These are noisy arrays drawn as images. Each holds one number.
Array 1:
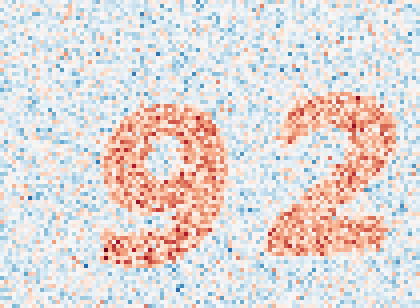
92
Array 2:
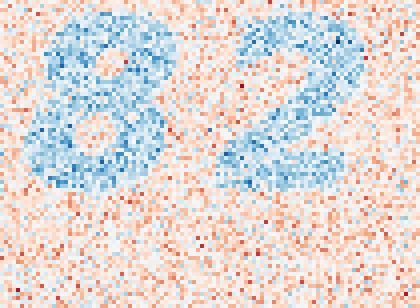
82
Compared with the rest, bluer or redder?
bluer
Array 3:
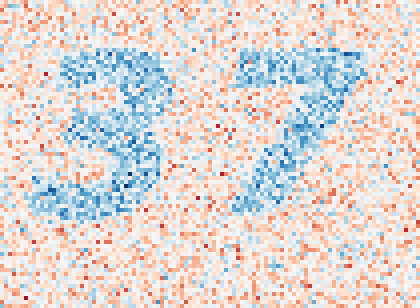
37
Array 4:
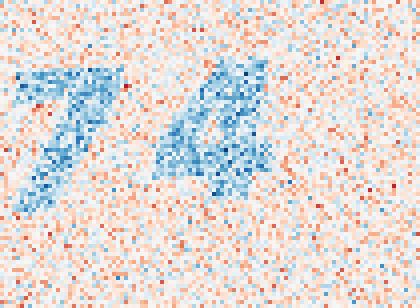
74
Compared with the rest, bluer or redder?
bluer
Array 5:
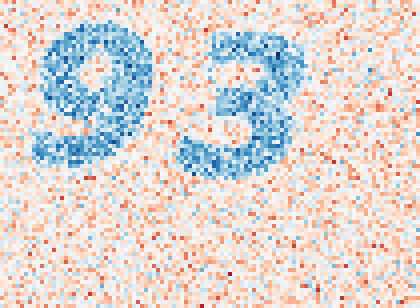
93
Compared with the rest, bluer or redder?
bluer
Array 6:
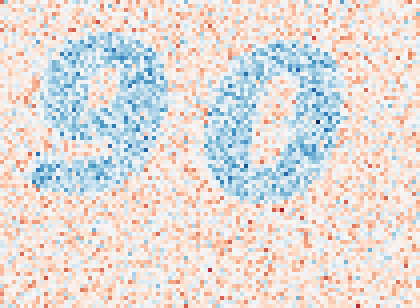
90
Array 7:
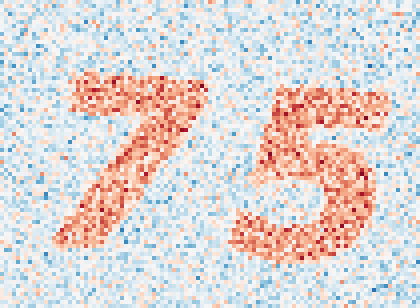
75
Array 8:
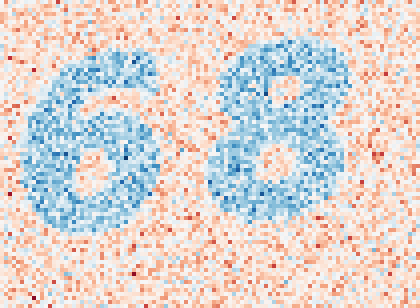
68
